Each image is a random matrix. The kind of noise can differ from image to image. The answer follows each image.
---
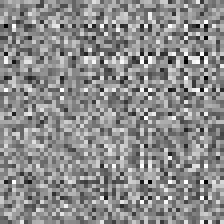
low rank plus noise
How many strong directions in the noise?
one
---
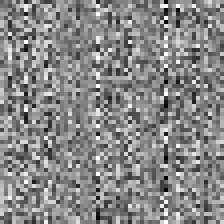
columns of uneven size
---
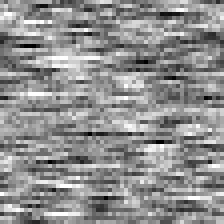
streaked along the rows
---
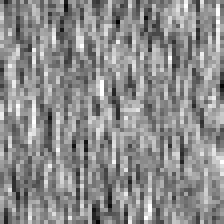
streaked along the columns
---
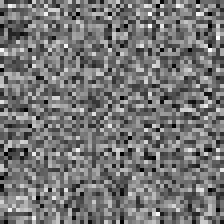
low rank plus noise
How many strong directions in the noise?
three or four
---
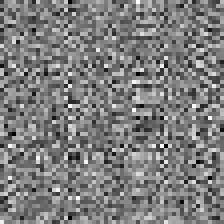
low rank plus noise
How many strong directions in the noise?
two
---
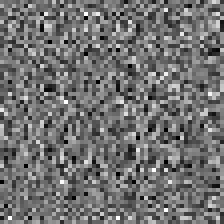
low rank plus noise
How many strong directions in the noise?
three or four
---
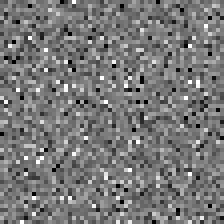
heavy tails
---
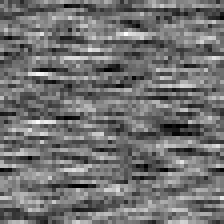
streaked along the rows
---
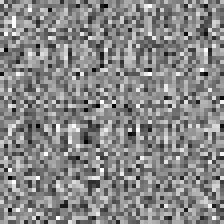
low rank plus noise
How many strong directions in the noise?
three or four
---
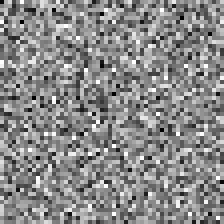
independent entries
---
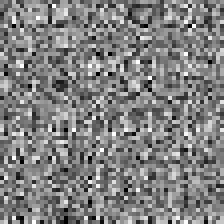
low rank plus noise
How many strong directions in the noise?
five to eight
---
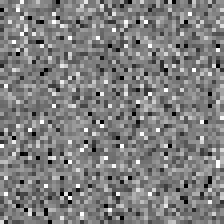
heavy tails
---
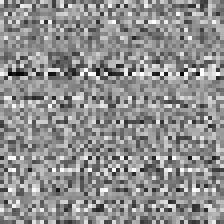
rows of uneven size
